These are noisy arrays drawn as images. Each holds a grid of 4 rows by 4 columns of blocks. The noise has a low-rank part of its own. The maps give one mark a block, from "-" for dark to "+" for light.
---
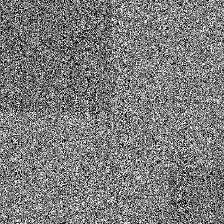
--++
--++
++++
+++-
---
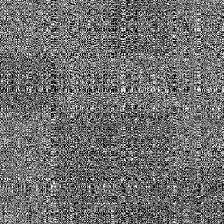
++-+
-+++
+--+
+---
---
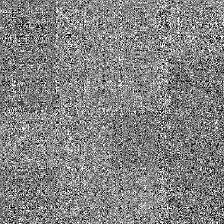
-+++
-++-
++--
-++-
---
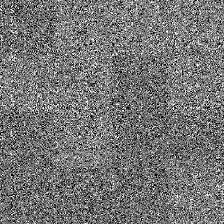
-+++
++-+
-+--
---+
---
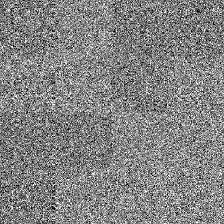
-+--
++-+
--++
-+++
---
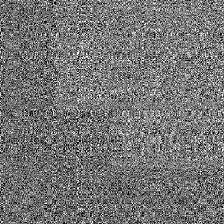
-+++
-+++
--++
----
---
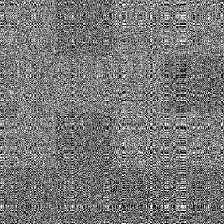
+-++
+++-
+-++
----
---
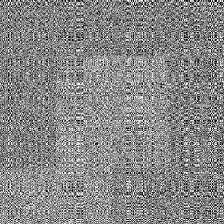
----
-++-
-++-
++--
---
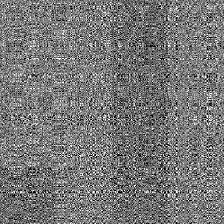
++-+
++-+
++-+
-+-+
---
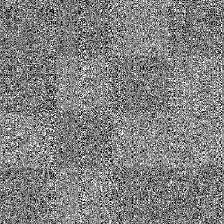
--+-
-+-+
+-++
-+--
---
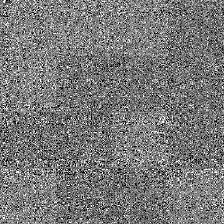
+++-
+---
--+-
+--+
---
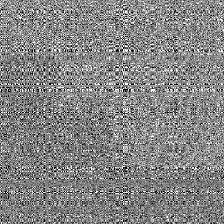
++++
-+++
--++
----
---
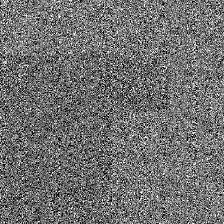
++++
---+
--++
--++
